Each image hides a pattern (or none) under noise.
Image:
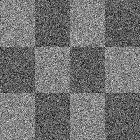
a checkerboard
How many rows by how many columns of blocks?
3 by 4
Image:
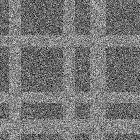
bands of rows crossing bands of columns
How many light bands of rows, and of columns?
3 and 3
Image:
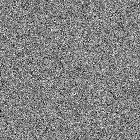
only noise
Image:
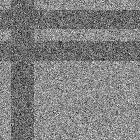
bands of rows crossing bands of columns
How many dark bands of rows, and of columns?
2 and 1
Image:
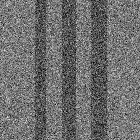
bands of columns
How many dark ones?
3
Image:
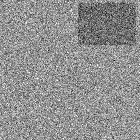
one block
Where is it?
top right
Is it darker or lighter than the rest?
darker
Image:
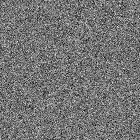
only noise
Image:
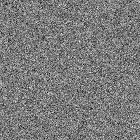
only noise
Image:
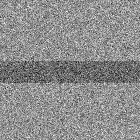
one band of rows
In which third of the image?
middle
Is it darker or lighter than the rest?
darker
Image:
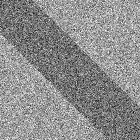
a diagonal band
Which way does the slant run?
top left to bottom right
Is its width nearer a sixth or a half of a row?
a half
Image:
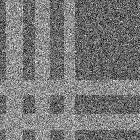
bands of rows crossing bands of columns
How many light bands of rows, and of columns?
2 and 3
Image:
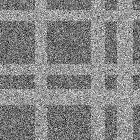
bands of rows crossing bands of columns
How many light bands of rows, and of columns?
3 and 3
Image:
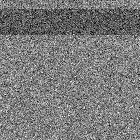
one band of rows
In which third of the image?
top
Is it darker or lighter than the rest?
darker
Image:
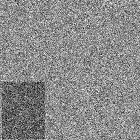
one block
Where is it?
bottom left
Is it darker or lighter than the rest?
darker
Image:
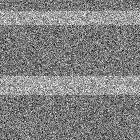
bands of rows
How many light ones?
2
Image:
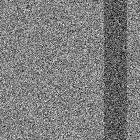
one band of columns
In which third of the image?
right
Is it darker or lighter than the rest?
darker
